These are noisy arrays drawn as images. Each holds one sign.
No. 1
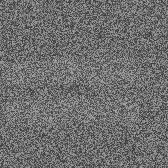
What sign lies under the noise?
equals sign
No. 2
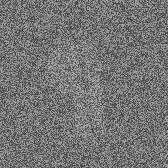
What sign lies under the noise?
pilcrow
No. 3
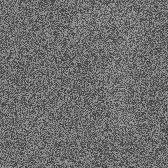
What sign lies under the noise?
question mark
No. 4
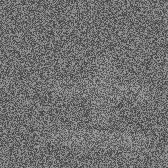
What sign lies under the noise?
plus-minus sign
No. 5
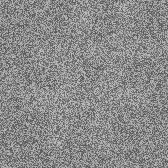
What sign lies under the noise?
hash sign
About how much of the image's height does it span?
nearly all
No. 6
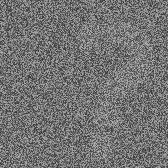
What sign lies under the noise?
question mark
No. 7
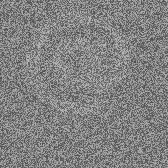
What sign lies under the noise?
at sign
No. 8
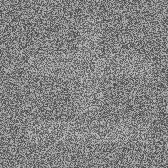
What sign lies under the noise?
plus-minus sign
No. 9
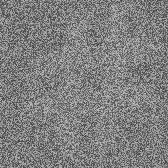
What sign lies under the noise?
hash sign
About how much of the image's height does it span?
nearly all
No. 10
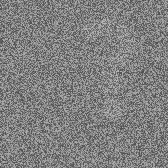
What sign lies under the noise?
question mark
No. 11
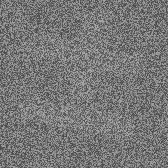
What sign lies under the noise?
plus-minus sign
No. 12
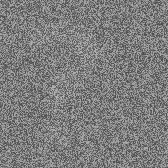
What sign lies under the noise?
question mark
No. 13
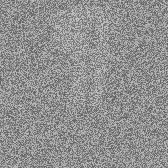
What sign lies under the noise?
pilcrow
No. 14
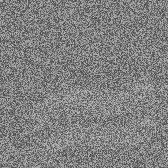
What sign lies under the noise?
approximately sign
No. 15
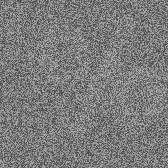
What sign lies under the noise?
percent sign
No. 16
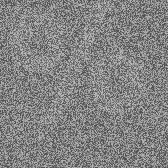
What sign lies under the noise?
percent sign
